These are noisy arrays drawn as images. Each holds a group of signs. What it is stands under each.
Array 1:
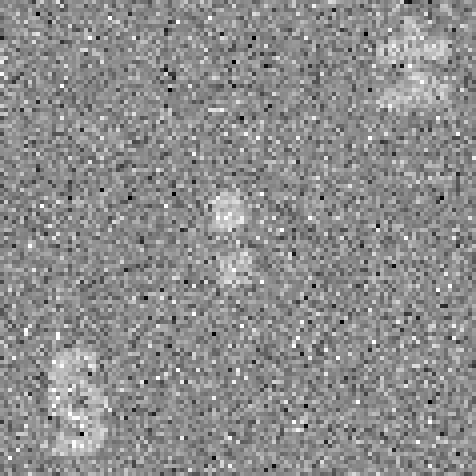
top right: plus-minus sign; centre: colon; bottom left: section sign
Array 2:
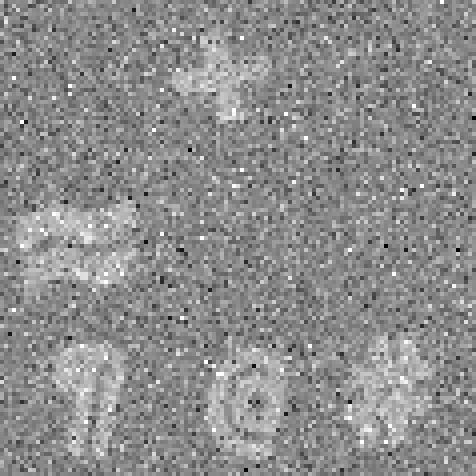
top middle: plus sign; middle left: approximately sign; bottom left: pilcrow; bottom middle: at sign; bottom right: hash sign
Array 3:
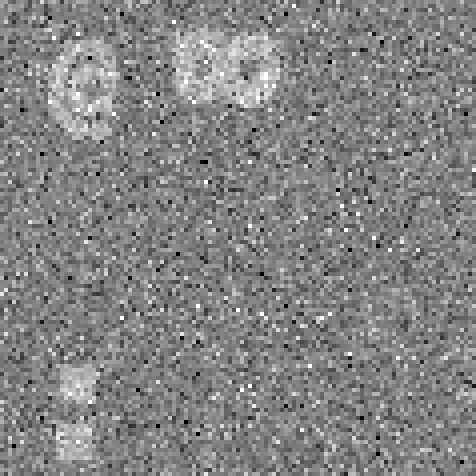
top left: at sign; top middle: infinity sign; bottom left: colon
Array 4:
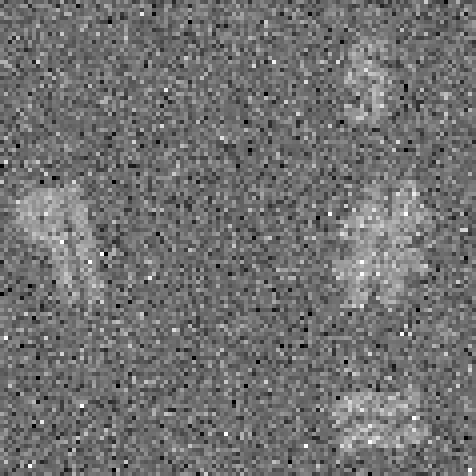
top right: section sign; middle left: pilcrow; middle right: hash sign; bottom right: approximately sign
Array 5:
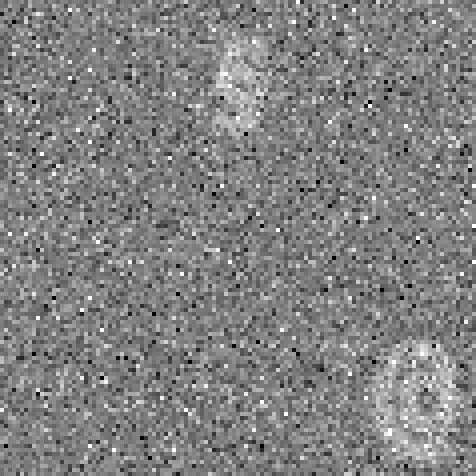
top middle: section sign; bottom right: at sign
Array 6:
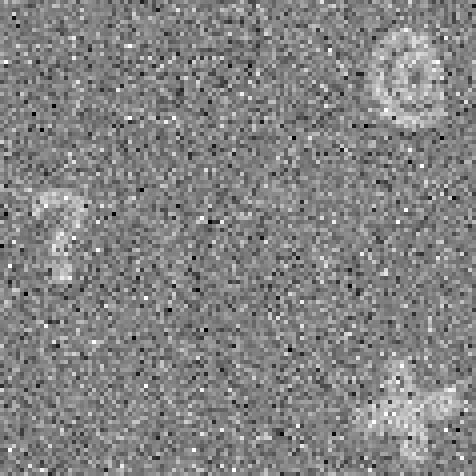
top right: at sign; middle left: question mark; bottom right: plus sign
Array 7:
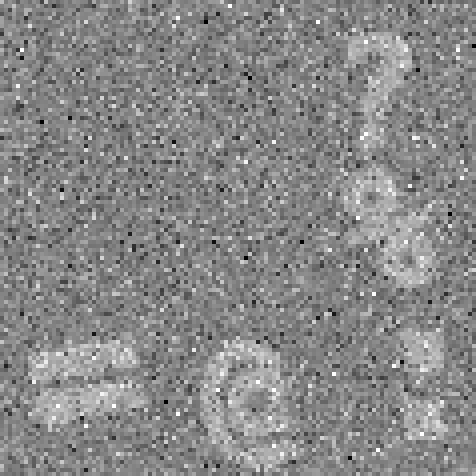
top right: question mark; middle right: percent sign; bottom left: equals sign; bottom middle: at sign; bottom right: colon
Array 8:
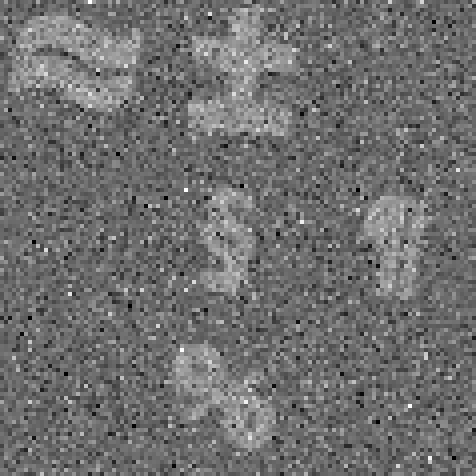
top left: approximately sign; top middle: plus-minus sign; centre: section sign; middle right: pilcrow; bottom middle: percent sign
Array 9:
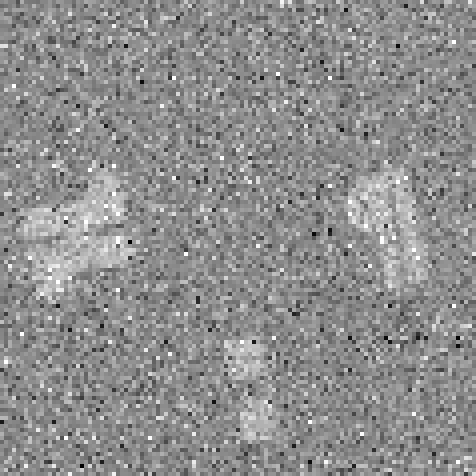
middle left: not-equal sign; middle right: pilcrow; bottom middle: colon
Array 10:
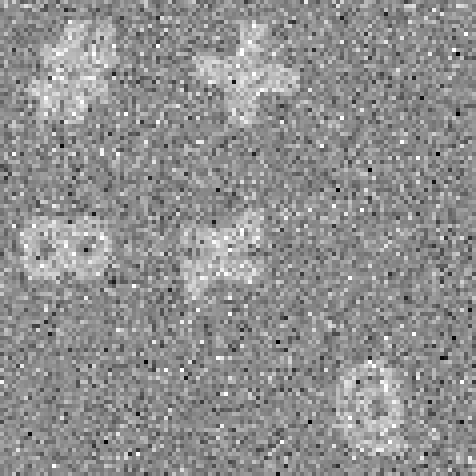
top left: hash sign; top middle: plus sign; middle left: infinity sign; centre: not-equal sign; bottom right: at sign
